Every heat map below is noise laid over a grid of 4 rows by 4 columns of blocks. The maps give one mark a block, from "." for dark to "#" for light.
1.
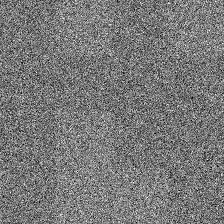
. # . #
. . . .
. # . .
. # # .
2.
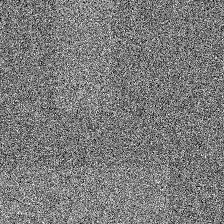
. # . .
. # . .
. . . .
# # # .
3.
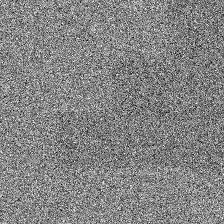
# # # .
# # . .
# . . .
# # # #
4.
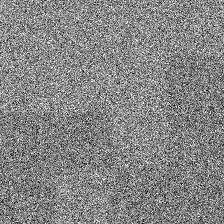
# # # #
# # # .
. . # .
. # . .
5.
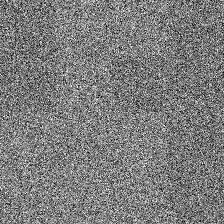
. # # .
. # . .
# # # .
# # # .
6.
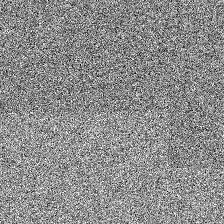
. . . .
. . . .
# # # .
# # # #
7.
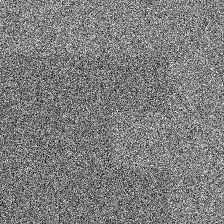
# # # #
. . . #
. . # #
. . . #
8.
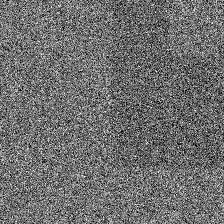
# # . #
# # . .
# # . .
# # # #
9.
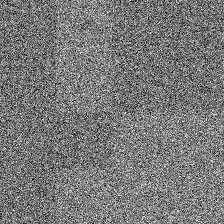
. # . .
. # . .
. . # #
. # # #
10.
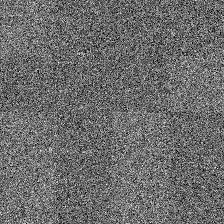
# . . .
. . . #
# . # .
# . # .
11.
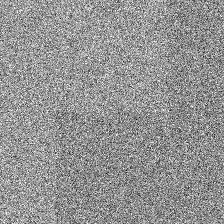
# # # .
# # # .
# . . .
# . . .
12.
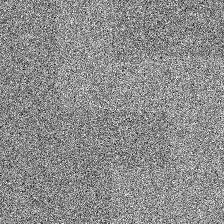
. # . .
. # # #
. . . #
. . # #
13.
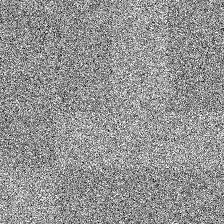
. . # .
. . # .
. # # #
# . . .
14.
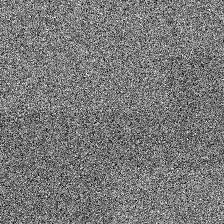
# # # #
# # # .
. . . .
. . # #
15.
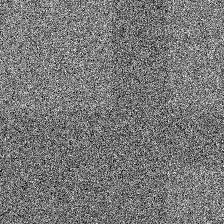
# # . #
# # . #
. . . .
. . . #
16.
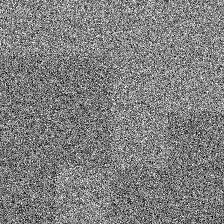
# # # #
. . # #
. . # .
. # . .
